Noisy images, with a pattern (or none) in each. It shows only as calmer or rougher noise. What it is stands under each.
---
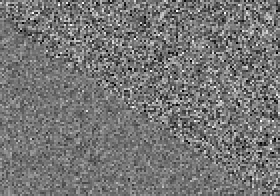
a sharp edge
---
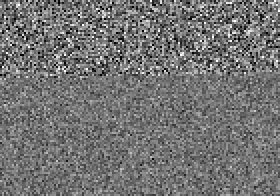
a sharp edge
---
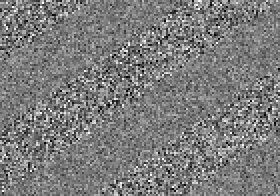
diagonal stripes
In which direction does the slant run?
bottom left to top right
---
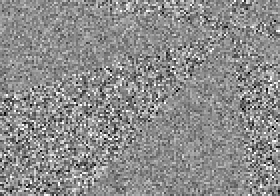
spokes from one point
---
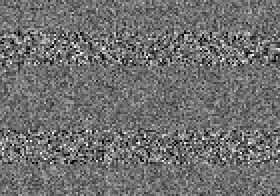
horizontal stripes
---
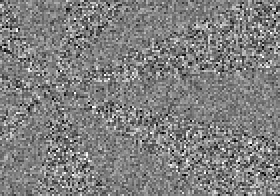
spokes from one point
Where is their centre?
middle left
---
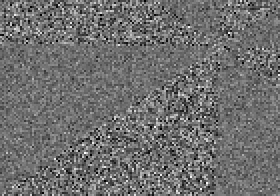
spokes from one point
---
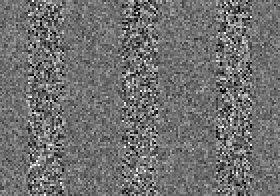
vertical stripes
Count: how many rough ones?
3
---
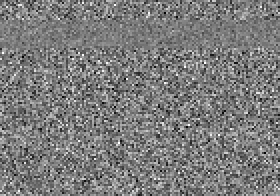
one horizontal stripe
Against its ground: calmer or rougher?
calmer
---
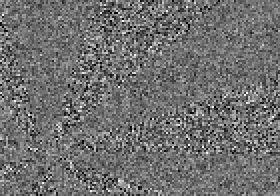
spokes from one point
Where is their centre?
bottom left
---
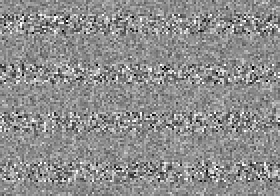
horizontal stripes
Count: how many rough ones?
4
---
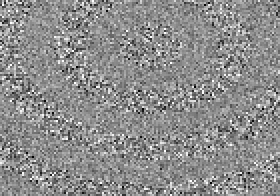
rings round one point
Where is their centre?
top middle
